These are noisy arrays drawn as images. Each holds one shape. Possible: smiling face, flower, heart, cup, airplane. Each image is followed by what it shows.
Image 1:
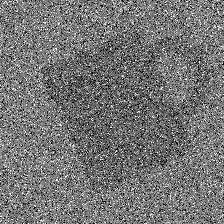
dark cup
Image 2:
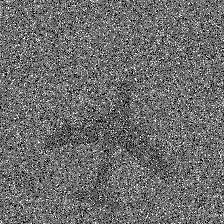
dark airplane
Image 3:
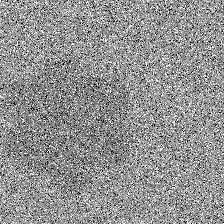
dark flower
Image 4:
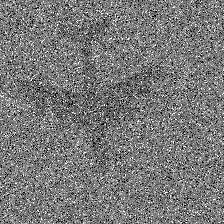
dark airplane
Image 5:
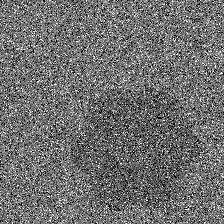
dark flower
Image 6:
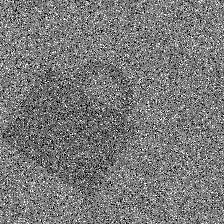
dark cup
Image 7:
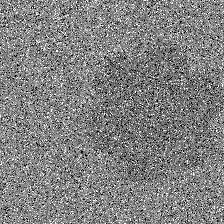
dark flower
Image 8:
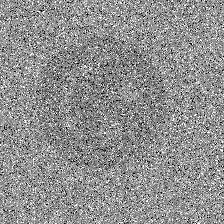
dark smiling face
